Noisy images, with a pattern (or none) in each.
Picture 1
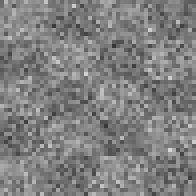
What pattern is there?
a checkerboard
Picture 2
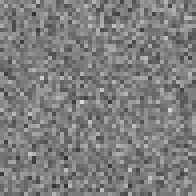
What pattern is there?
only noise
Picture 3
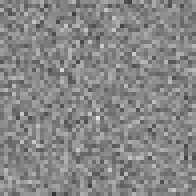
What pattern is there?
only noise
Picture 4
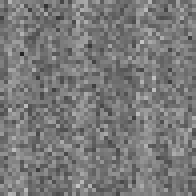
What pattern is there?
bands of columns
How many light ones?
4
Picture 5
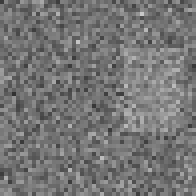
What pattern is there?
one block
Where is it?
middle right
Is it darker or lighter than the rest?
lighter
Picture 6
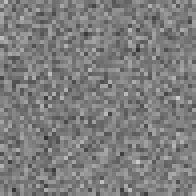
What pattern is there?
only noise
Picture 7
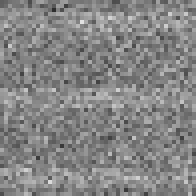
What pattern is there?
bands of rows
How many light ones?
3
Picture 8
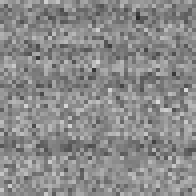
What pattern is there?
bands of rows
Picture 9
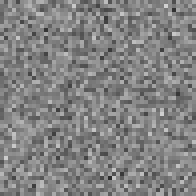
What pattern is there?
only noise
